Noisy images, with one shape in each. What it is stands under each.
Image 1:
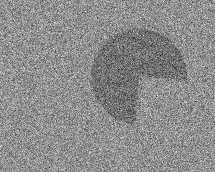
disc with a wedge cut out
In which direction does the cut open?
down and right
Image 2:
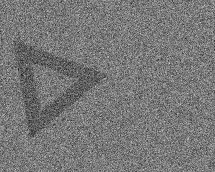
triangle frame
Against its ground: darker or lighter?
darker
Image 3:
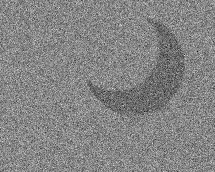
crescent
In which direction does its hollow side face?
up and left
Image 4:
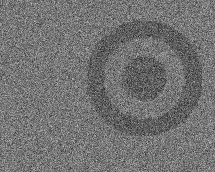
bullseye
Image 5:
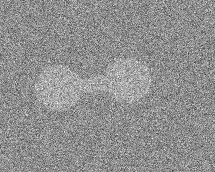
dumbbell
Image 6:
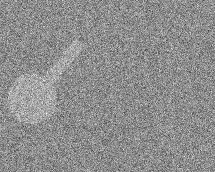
lollipop
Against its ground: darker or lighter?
lighter
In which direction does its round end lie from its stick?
down and left
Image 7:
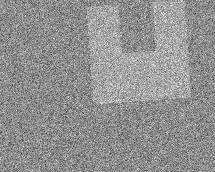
square with a notch
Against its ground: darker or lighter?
lighter
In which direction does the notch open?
up
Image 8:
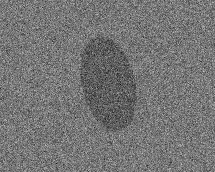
ellipse
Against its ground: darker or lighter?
darker
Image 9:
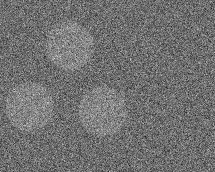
three dots
